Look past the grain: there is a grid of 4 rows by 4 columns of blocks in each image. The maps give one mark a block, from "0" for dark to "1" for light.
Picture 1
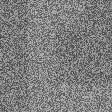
0 1 1 0
0 1 0 0
0 1 0 0
0 1 1 1
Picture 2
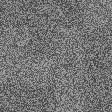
0 0 0 1
1 0 1 0
1 1 1 0
0 0 1 0
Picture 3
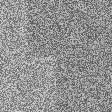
1 0 0 0
1 0 0 0
1 1 0 0
1 1 0 0
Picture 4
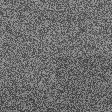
1 1 1 1
1 1 1 1
1 1 0 0
0 0 0 0
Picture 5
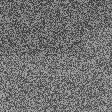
0 0 0 0
0 0 0 1
1 1 1 1
1 1 1 1
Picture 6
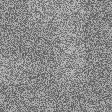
0 1 1 0
0 0 1 0
1 0 1 0
0 0 0 0
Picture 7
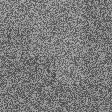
1 1 1 0
0 1 1 0
0 0 1 0
0 0 0 0
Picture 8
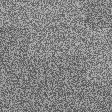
1 1 1 0
0 1 1 1
0 0 0 1
0 0 0 0
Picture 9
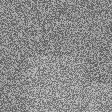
0 0 0 0
0 0 0 0
0 1 1 0
0 1 1 1
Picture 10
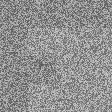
0 0 0 0
0 1 1 1
0 0 1 1
0 1 1 1
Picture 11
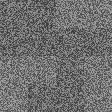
0 0 1 1
0 0 0 0
1 1 0 1
1 0 0 1
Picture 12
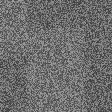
1 0 0 0
1 1 1 0
0 1 1 0
0 1 1 0
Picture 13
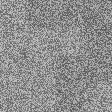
1 0 0 0
1 1 1 0
1 1 0 0
1 1 0 1
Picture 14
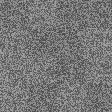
0 1 0 0
1 0 0 1
1 1 0 1
1 0 1 0
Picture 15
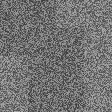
0 0 1 1
0 0 0 1
1 0 0 1
1 0 0 1
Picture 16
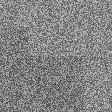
1 1 1 1
0 1 1 1
0 0 0 1
0 0 0 1
